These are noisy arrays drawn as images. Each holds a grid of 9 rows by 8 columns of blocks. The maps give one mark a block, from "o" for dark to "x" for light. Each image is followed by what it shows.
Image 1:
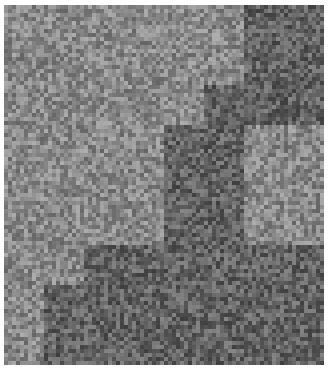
xxxxxxoo
xxxxxxoo
xxxxxooo
xxxxooxx
xxxxooxx
xxxxooxx
xxoooooo
xooooooo
xooooooo
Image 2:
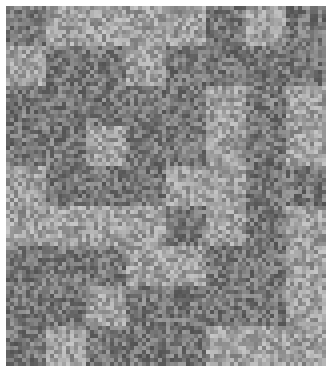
oxxxxoxo
xooxoooo
oooooxox
ooxooxox
xoooxxoo
xxxxoxox
oooxxoox
ooxoooox
oxoooxxx
